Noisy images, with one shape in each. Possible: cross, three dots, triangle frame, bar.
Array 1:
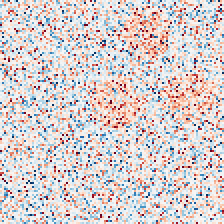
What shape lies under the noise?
three dots
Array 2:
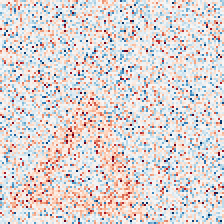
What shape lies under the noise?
triangle frame
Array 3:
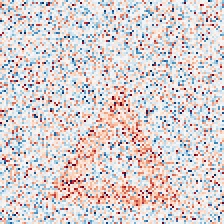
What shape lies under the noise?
triangle frame
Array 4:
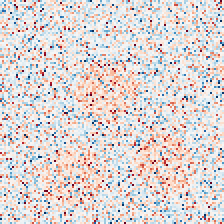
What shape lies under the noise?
three dots
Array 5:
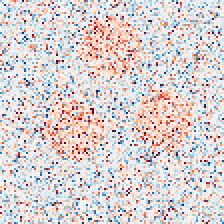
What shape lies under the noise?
three dots
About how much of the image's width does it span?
two thirds
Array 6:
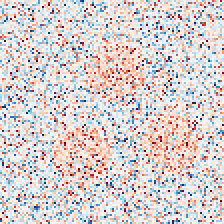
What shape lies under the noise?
three dots
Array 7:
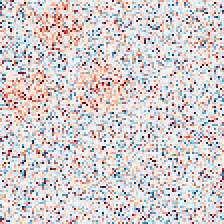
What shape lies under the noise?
three dots
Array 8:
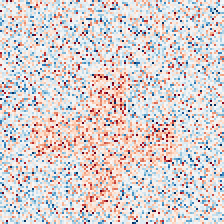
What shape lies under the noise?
cross
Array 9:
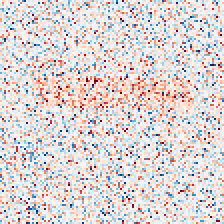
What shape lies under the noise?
bar
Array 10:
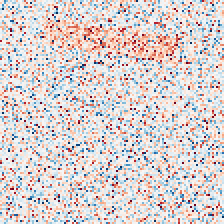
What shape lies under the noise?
bar
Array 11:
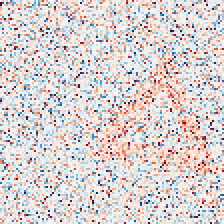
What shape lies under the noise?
triangle frame
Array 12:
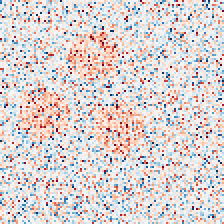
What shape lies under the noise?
three dots
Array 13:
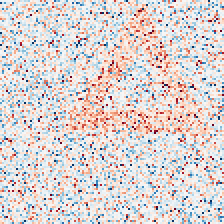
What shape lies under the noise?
triangle frame
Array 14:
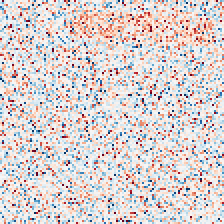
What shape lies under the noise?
bar
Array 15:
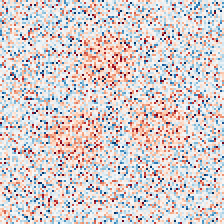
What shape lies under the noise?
three dots
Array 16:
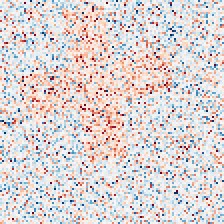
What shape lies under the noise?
cross
